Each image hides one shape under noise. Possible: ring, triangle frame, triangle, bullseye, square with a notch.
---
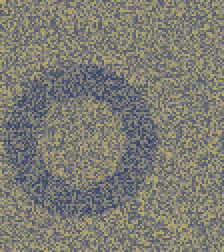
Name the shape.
ring
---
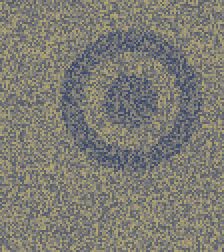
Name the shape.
bullseye
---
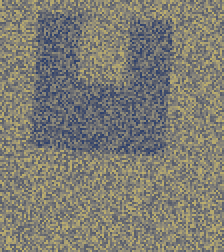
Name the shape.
square with a notch
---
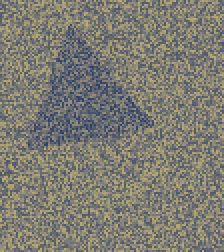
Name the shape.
triangle
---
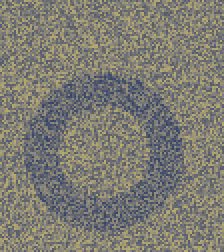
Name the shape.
ring
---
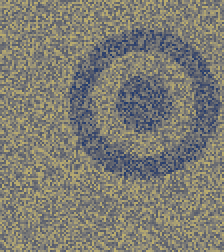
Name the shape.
bullseye
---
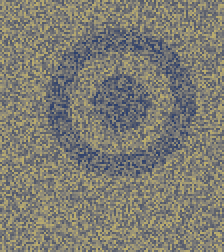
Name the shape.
bullseye
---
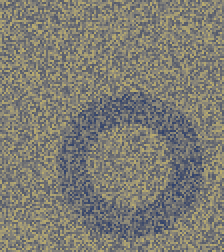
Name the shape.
ring
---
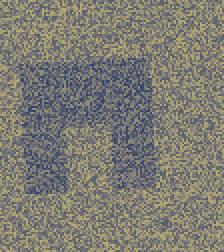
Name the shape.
square with a notch
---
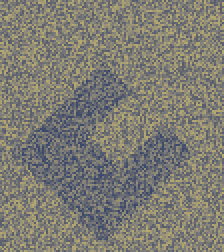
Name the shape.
square with a notch
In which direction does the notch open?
up and right
